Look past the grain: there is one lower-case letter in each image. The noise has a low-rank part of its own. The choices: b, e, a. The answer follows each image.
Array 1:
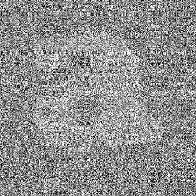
a
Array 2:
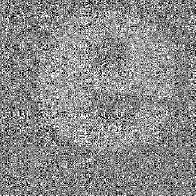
e
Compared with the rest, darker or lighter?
lighter
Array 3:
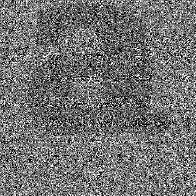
a
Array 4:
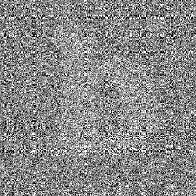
b
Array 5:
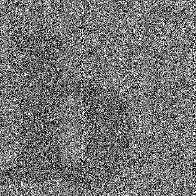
b
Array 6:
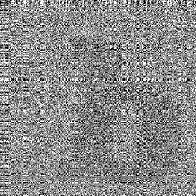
b
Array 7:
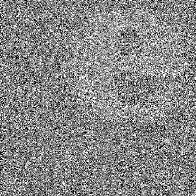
e
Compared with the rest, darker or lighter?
lighter
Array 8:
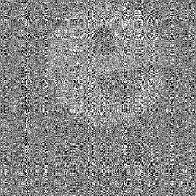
e
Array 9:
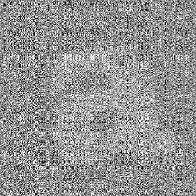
a
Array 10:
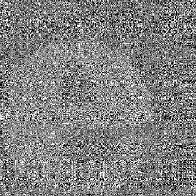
e
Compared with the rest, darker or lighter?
lighter
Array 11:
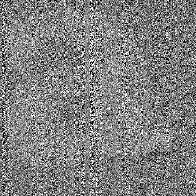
a
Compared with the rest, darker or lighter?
lighter
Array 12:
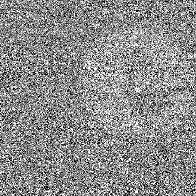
e
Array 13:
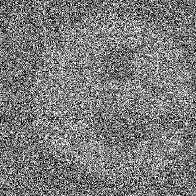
e
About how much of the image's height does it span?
nearly all
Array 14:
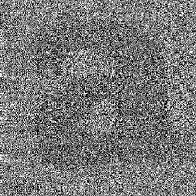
a
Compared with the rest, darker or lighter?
darker
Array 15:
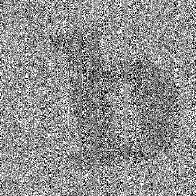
b
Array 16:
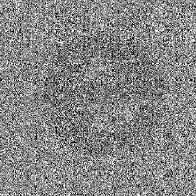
e
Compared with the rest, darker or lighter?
darker
